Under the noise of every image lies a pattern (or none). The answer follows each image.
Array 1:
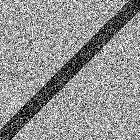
a diagonal band
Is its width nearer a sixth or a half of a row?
a sixth
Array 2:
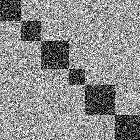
blocks along the diagonal
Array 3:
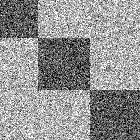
blocks along the diagonal
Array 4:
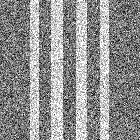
bands of columns
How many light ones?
4
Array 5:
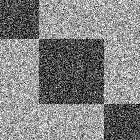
blocks along the diagonal
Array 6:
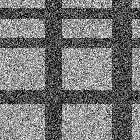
bands of rows crossing bands of columns
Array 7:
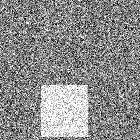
one block
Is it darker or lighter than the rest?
lighter
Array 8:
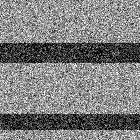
bands of rows
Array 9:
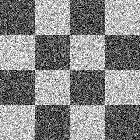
a checkerboard
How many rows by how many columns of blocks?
4 by 4
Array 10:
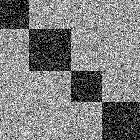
blocks along the diagonal
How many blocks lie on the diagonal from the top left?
4
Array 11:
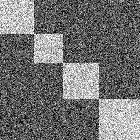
blocks along the diagonal
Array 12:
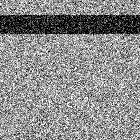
one band of rows
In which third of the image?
top
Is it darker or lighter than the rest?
darker
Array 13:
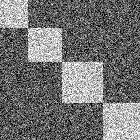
blocks along the diagonal
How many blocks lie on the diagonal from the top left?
4
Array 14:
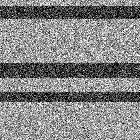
bands of rows
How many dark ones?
3
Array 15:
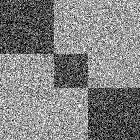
blocks along the diagonal
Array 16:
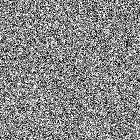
only noise
